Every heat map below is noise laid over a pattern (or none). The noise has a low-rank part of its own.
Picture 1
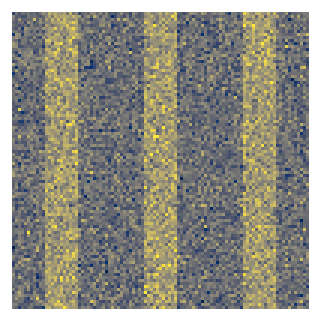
vertical stripes
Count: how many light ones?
3
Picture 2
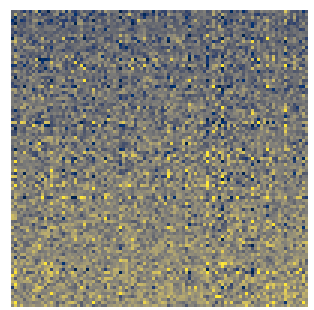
a smooth slope
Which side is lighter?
bottom
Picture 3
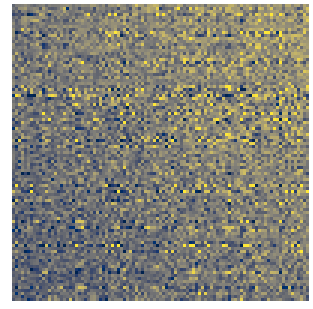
a smooth slope
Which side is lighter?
top right
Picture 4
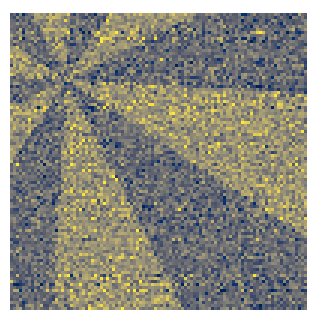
spokes from one point
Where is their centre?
top left
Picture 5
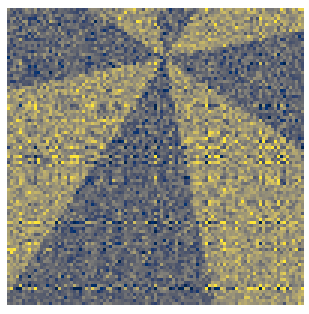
spokes from one point
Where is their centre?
top middle
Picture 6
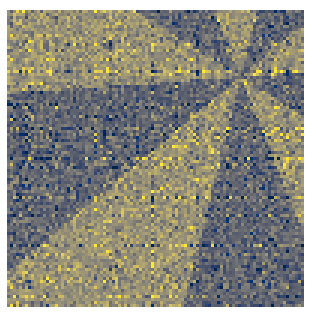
spokes from one point
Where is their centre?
top right
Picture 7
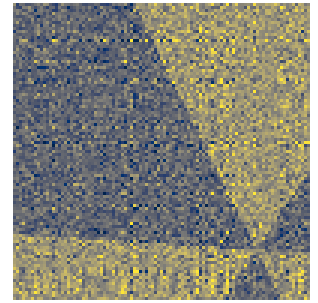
spokes from one point
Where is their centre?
bottom right
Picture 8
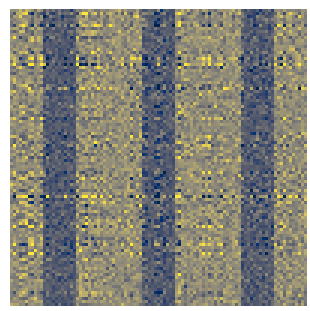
vertical stripes
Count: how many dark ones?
3
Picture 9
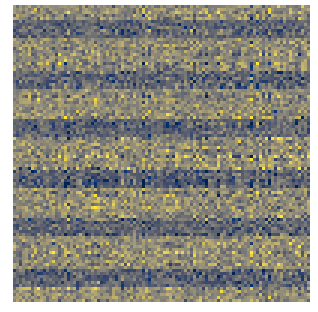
horizontal stripes
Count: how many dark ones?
6
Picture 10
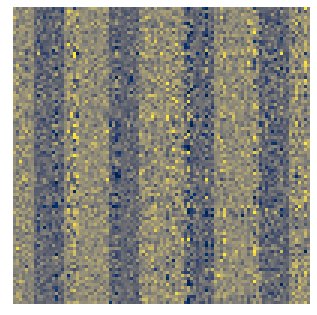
vertical stripes
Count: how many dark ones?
4
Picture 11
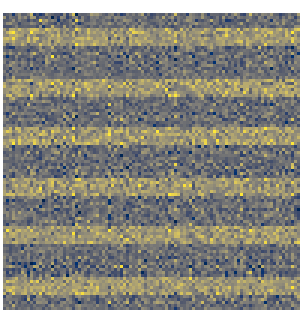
horizontal stripes
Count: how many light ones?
6
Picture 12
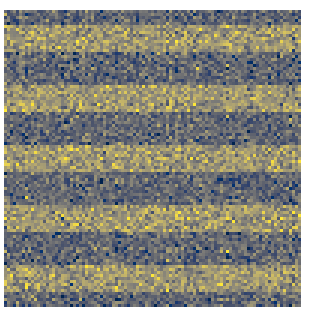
horizontal stripes
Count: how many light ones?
5
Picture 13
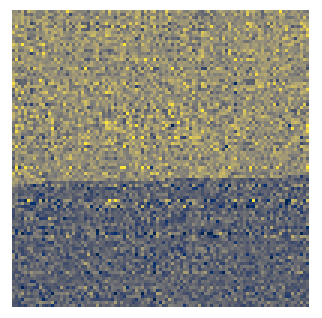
a sharp edge
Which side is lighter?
top
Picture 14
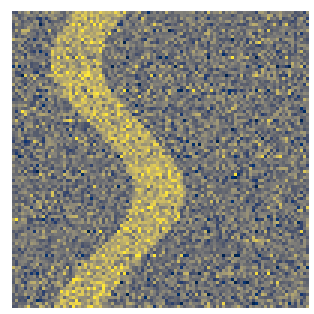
a wavy band
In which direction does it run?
top to bottom
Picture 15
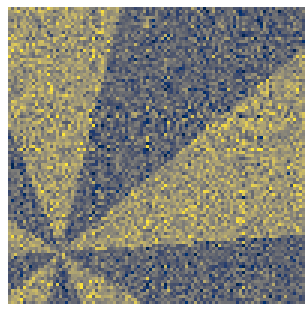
spokes from one point
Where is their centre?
bottom left
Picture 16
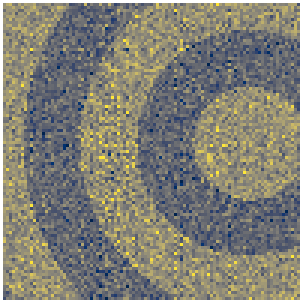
rings round one point
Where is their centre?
middle right
